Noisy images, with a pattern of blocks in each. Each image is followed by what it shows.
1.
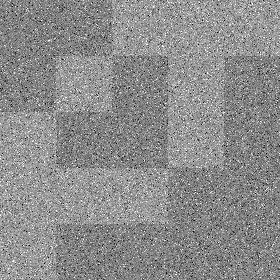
mirrored about the diagonal from the top left
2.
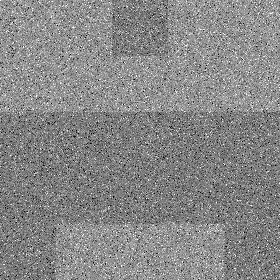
left and right mirror each other
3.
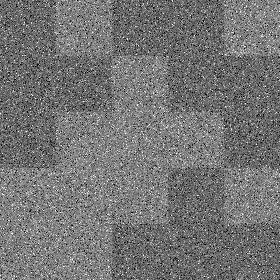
mirrored about the diagonal from the bottom left
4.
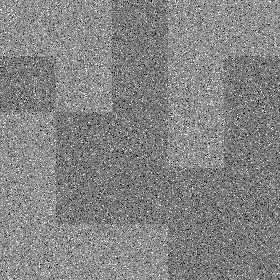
no symmetry
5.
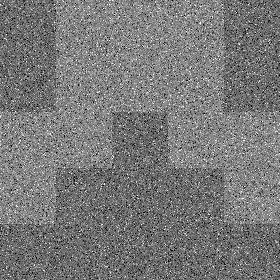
left and right mirror each other
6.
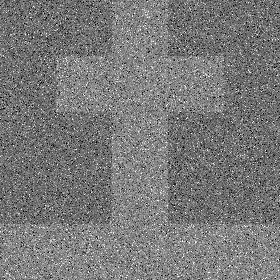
left and right mirror each other
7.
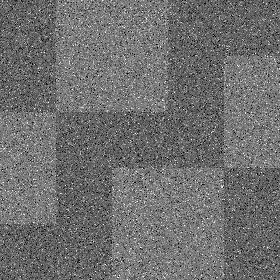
the same after a half turn
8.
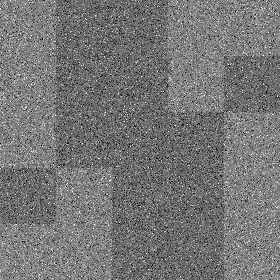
the same after a half turn
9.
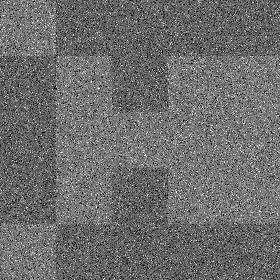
top and bottom mirror each other
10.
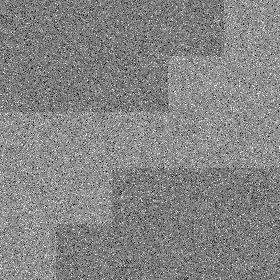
the same after a half turn
